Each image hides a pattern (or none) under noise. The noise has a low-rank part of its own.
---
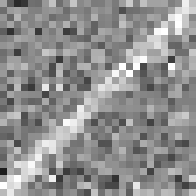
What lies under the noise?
a diagonal band
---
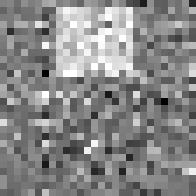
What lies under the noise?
one block
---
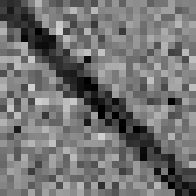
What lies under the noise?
a diagonal band
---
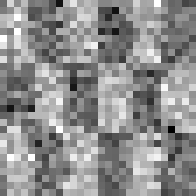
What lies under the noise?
a checkerboard
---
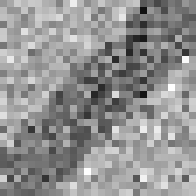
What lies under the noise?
a diagonal band
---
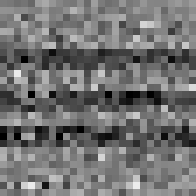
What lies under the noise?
bands of rows
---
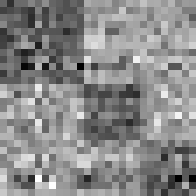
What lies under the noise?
blocks along the diagonal
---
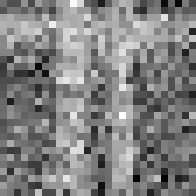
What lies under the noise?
bands of rows crossing bands of columns
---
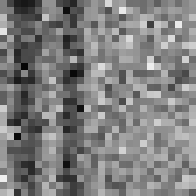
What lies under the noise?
bands of columns
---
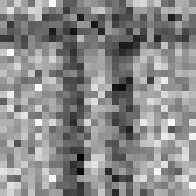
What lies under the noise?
bands of rows crossing bands of columns
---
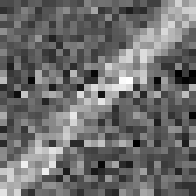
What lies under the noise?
a diagonal band
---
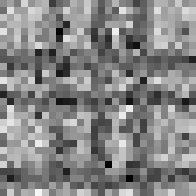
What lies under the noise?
bands of rows crossing bands of columns
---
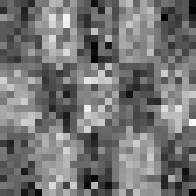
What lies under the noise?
a checkerboard
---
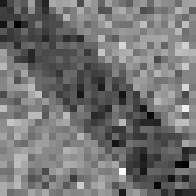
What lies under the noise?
a diagonal band
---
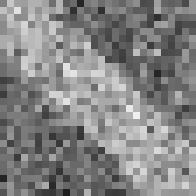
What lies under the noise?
a diagonal band
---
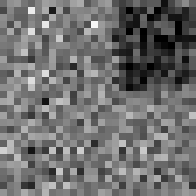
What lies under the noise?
one block
